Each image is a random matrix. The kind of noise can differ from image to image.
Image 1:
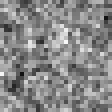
blotchy
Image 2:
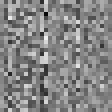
columns of uneven size
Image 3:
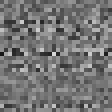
rows of uneven size
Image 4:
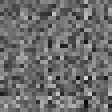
low rank plus noise
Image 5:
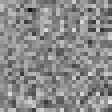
low rank plus noise
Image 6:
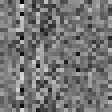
columns of uneven size
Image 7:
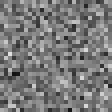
independent entries
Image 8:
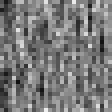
streaked along the columns
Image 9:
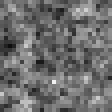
blotchy
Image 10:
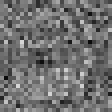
low rank plus noise
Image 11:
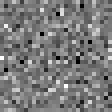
heavy tails
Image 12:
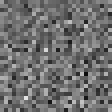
low rank plus noise
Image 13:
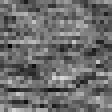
streaked along the rows
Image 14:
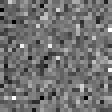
heavy tails
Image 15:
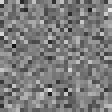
low rank plus noise
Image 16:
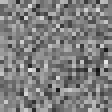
low rank plus noise
